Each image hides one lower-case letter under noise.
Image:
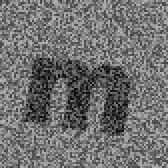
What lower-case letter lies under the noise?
m
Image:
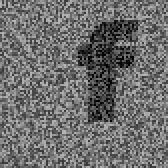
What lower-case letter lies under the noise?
f
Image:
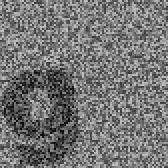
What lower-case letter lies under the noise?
g
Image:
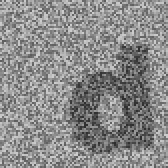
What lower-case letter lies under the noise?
d
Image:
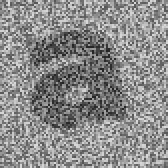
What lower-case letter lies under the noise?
a
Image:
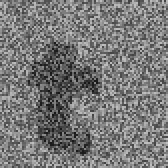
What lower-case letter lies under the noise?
t
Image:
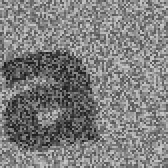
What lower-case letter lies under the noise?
a
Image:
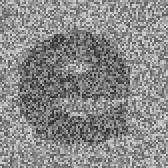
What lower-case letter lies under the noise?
e
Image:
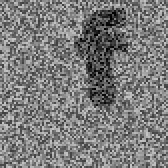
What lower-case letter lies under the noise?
f
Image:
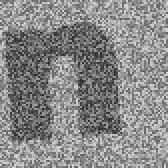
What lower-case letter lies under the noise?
n
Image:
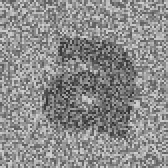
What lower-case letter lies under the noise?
a
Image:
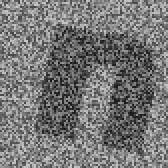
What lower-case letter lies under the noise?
n
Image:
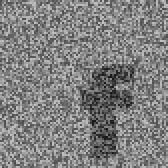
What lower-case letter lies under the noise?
f
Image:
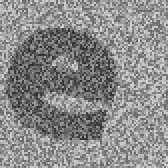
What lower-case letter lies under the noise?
e
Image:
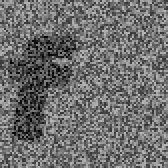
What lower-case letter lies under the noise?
f
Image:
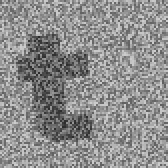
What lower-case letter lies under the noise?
t
